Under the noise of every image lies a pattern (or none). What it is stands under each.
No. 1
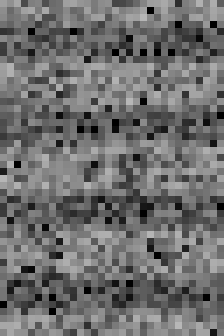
horizontal stripes
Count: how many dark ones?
4
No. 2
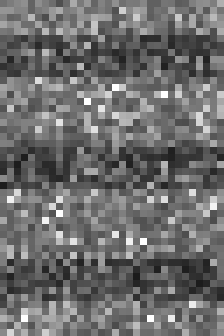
horizontal stripes
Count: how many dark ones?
3
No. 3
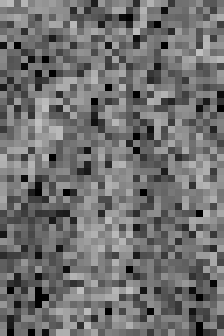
spokes from one point
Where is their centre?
top middle
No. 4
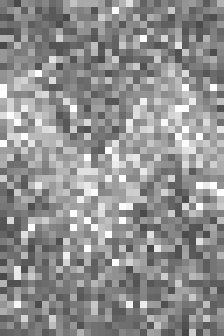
a wavy band
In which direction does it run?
left to right
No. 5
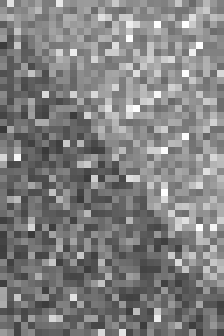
a sharp edge
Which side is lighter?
top right
